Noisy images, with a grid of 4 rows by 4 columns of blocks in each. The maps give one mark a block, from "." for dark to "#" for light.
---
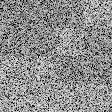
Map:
. . . #
. . # .
# # . .
# # # #
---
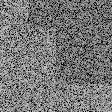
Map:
# . . .
# # . .
# # . .
# # # #
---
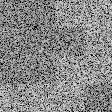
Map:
. . # #
. . . #
. . # #
# # # .
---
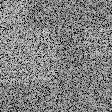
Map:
# . . .
# # . #
# # . .
. . . .
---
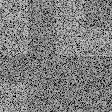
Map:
# . # .
# . # #
. . . .
# . . .
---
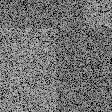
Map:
. . . #
# # . .
# # . .
# # . .
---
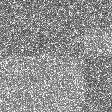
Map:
. . . .
. . . #
# # # .
# # # .
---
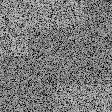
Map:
# # # .
# . . .
. . . .
. . # #
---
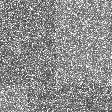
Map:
. . # #
. . # #
. . # #
# . . .
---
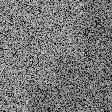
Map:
# # # .
# # # .
# # . .
# . . .
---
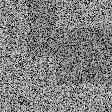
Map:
# . # #
# . . .
# # . .
# # # #
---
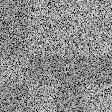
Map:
. # # #
. # # #
# . . .
. # . #
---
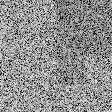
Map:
# # . .
# # . .
# # . #
# # # #
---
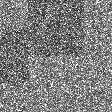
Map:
# . . #
. . . #
. # # #
# # # #
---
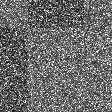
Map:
# . . #
. # # #
. # # #
. # # #
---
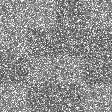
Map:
# # . #
# . . .
. # # .
# . . #
